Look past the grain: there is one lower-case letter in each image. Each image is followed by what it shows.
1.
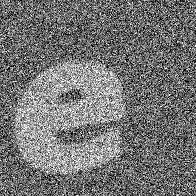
light e
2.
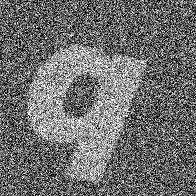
light q
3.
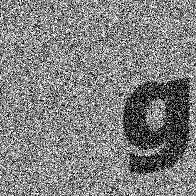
dark g
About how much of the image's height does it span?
half
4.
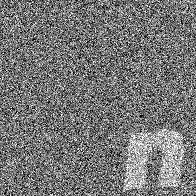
light n, bottom right
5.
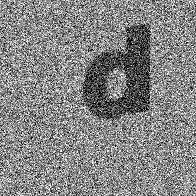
dark d
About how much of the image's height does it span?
half
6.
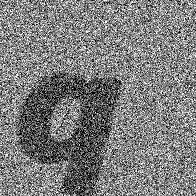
dark q
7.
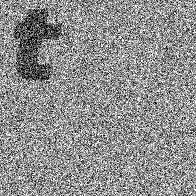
dark t, top left
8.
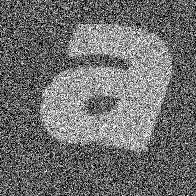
light a
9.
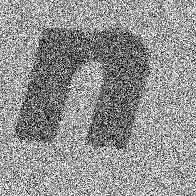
dark n
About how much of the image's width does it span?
two thirds
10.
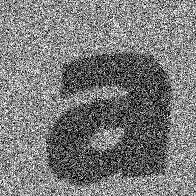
dark a
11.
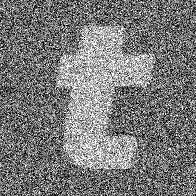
light t
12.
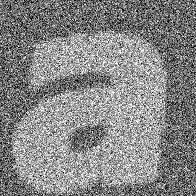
light a
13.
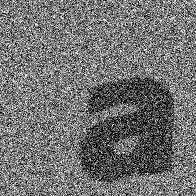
dark a
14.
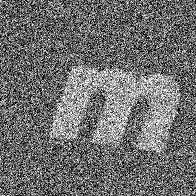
light m
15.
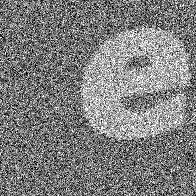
light e
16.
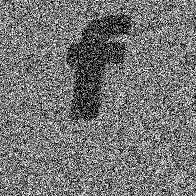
dark f
